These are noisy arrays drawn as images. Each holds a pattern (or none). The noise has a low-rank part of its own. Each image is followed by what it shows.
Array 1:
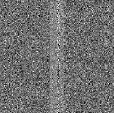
one vertical stripe
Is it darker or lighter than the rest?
lighter
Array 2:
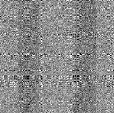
vertical stripes
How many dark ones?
2
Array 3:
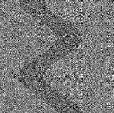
a wavy band
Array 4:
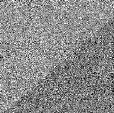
a sharp edge
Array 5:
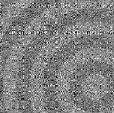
rings round one point
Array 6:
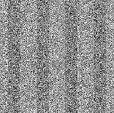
vertical stripes
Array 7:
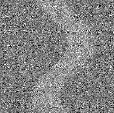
a wavy band
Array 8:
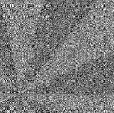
spokes from one point
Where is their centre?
bottom left
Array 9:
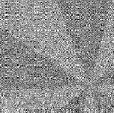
spokes from one point
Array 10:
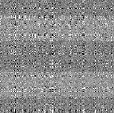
horizontal stripes
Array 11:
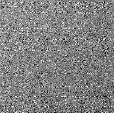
a smooth slope
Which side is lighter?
top left
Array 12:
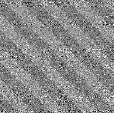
diagonal stripes
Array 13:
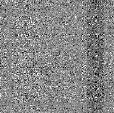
one vertical stripe
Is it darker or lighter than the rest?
darker
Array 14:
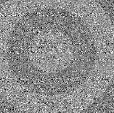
rings round one point
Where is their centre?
centre
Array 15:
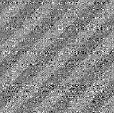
diagonal stripes
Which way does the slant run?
bottom left to top right
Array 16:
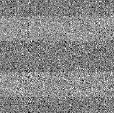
horizontal stripes
